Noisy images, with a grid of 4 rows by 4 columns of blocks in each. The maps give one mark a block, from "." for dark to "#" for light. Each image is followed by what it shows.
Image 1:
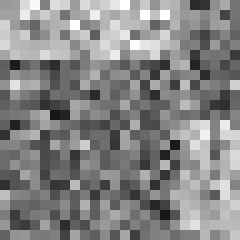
# # # .
. . . .
. . . #
. . . #
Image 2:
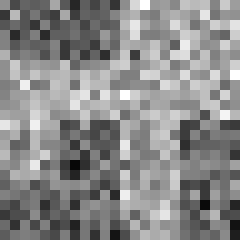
. . # #
# # # #
# . # .
. . # .
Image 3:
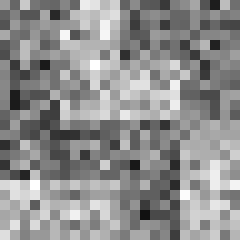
. # . .
. # # .
. . . #
# # . #
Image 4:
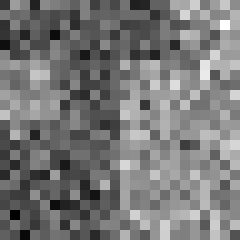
. . . #
# . # #
. . # #
. . # #
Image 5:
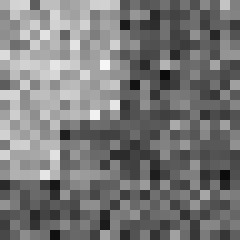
# # . .
# # . .
# . . .
. . . .
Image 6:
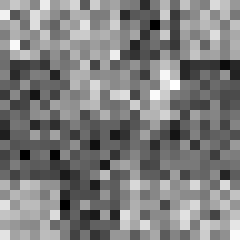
# # . #
. # # .
. . . .
# . # #
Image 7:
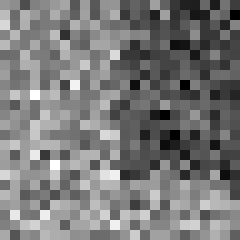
# # . .
# # . .
# # . .
# # # #
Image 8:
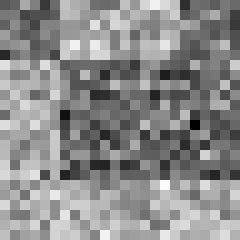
. # # .
# . . .
# . . .
# # # #
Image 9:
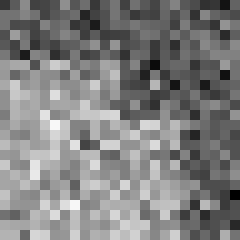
. . . .
# # . .
# # # .
# # # .
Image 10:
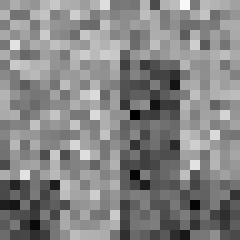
# # # #
# # . #
# # . #
. # . .
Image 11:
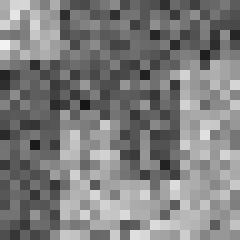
# . . .
. . . #
. # . #
. # # #
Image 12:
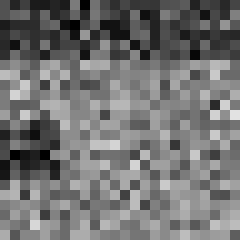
. . . .
# # # #
. # # #
# # # #
